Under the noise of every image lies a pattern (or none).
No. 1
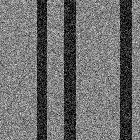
bands of columns
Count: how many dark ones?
3
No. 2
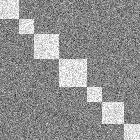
blocks along the diagonal
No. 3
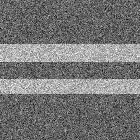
bands of rows
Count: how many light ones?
2
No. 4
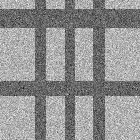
bands of rows crossing bands of columns
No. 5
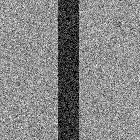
one band of columns
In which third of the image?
middle
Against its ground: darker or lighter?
darker
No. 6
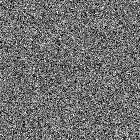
only noise
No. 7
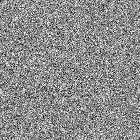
only noise
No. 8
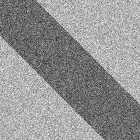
a diagonal band
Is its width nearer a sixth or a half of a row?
a half
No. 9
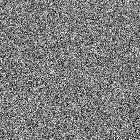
only noise
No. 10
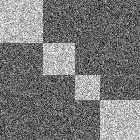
blocks along the diagonal
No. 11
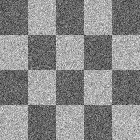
a checkerboard
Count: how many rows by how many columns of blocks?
4 by 5
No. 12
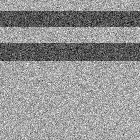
bands of rows
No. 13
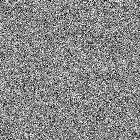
only noise
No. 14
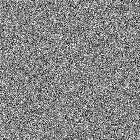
only noise
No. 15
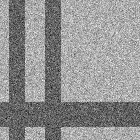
bands of rows crossing bands of columns
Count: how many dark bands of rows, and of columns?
1 and 2
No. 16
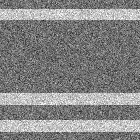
bands of rows
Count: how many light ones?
3
